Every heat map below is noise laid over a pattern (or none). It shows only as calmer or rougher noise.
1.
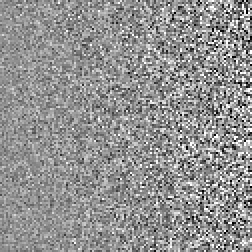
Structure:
a smooth slope
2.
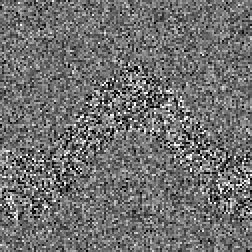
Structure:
a wavy band
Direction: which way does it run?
left to right
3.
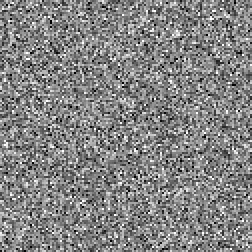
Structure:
only noise
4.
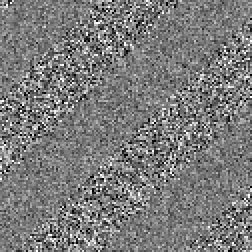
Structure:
diagonal stripes
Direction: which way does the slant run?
bottom left to top right
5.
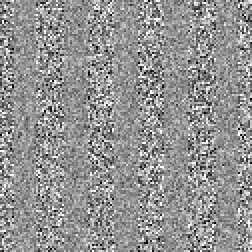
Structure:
vertical stripes
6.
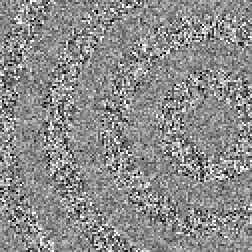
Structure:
rings round one point
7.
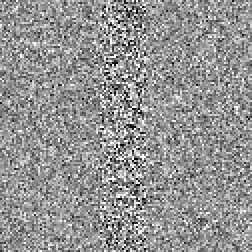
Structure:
one vertical stripe
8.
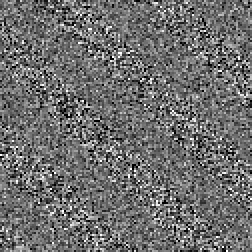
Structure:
diagonal stripes
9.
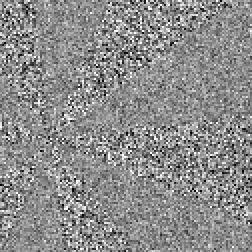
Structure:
spokes from one point
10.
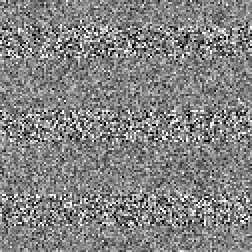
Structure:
horizontal stripes
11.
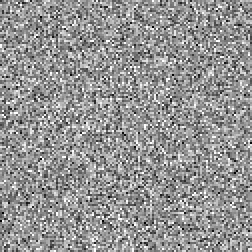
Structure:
only noise
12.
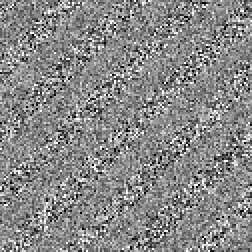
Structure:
diagonal stripes
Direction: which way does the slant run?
bottom left to top right
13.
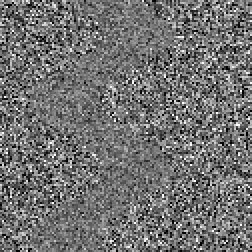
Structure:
a wavy band
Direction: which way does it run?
top to bottom
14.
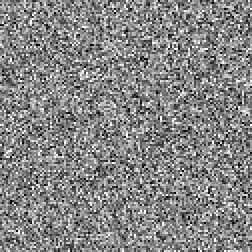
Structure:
only noise
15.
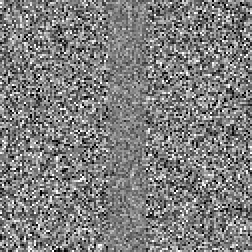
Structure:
one vertical stripe
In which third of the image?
middle
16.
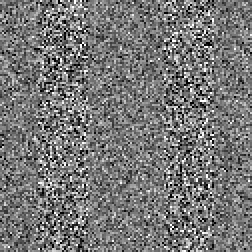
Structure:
vertical stripes
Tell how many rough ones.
2
